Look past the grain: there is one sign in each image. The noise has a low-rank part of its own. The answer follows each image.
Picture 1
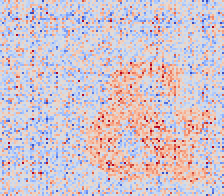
ampersand
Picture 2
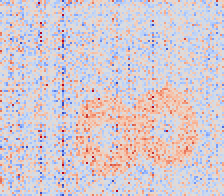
infinity sign
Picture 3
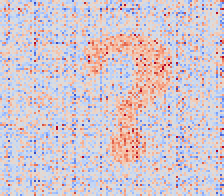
question mark
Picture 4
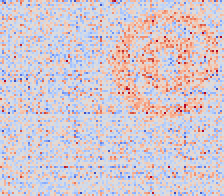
at sign
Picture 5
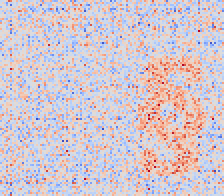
section sign
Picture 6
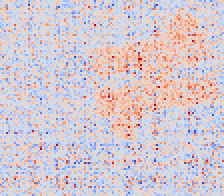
not-equal sign
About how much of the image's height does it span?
two thirds
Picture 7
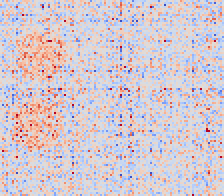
colon
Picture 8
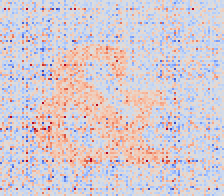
ampersand
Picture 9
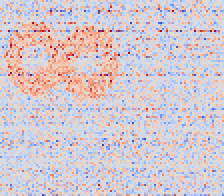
infinity sign
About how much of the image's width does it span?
half
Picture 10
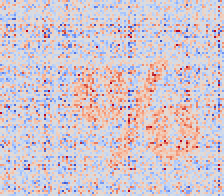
percent sign
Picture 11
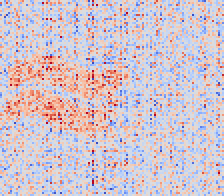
approximately sign
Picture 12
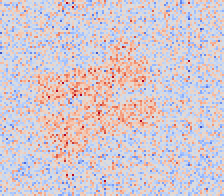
not-equal sign
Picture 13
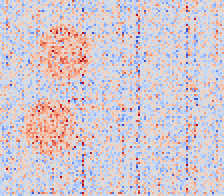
colon
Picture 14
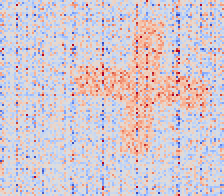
plus sign
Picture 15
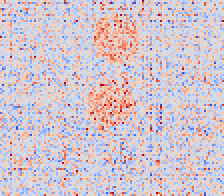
colon
